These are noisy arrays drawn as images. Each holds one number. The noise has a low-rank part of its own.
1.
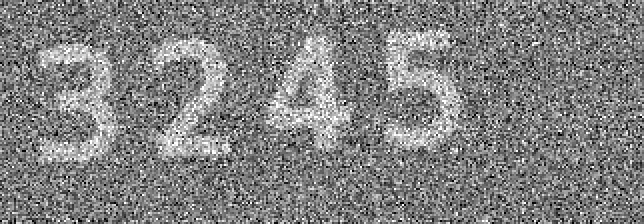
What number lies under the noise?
3245
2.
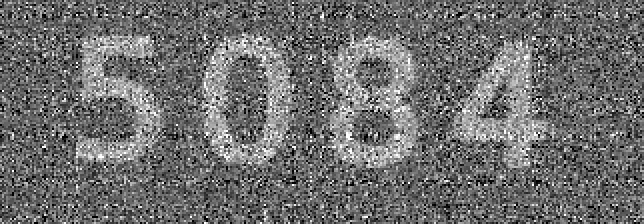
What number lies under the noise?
5084
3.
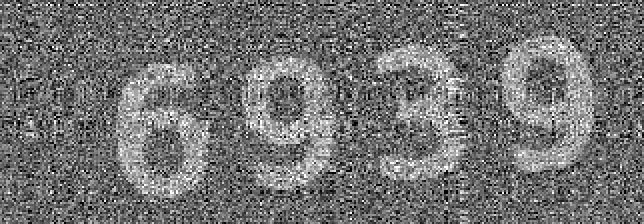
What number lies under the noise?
6939
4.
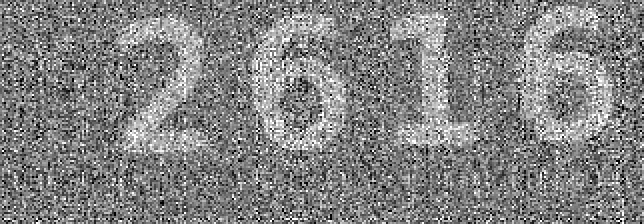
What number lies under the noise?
2616
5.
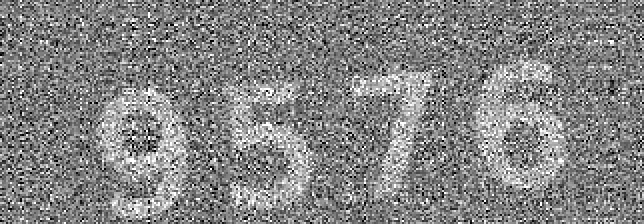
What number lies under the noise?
9576
